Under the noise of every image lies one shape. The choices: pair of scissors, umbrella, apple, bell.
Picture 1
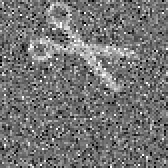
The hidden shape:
pair of scissors
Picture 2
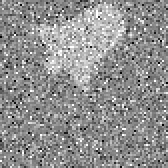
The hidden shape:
bell
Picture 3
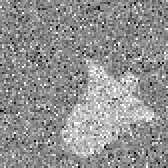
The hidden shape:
bell
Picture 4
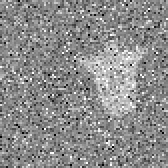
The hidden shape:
bell
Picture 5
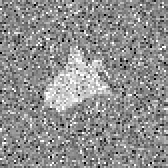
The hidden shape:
bell
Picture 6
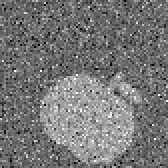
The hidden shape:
apple
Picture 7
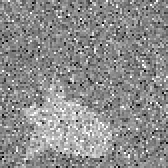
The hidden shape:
bell
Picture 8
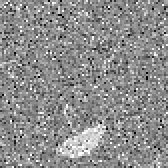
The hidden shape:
umbrella
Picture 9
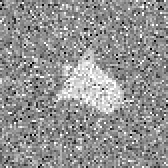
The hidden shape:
bell
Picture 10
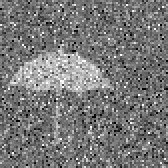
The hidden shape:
umbrella
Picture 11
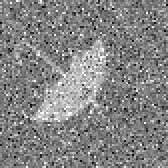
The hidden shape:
umbrella
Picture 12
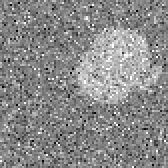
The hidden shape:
apple
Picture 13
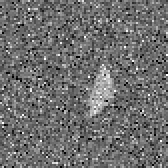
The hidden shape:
umbrella
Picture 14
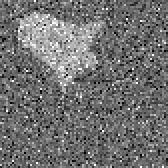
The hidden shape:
bell
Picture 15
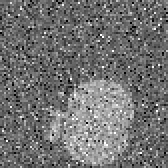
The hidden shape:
apple
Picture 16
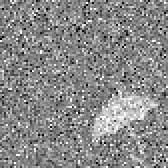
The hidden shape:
umbrella
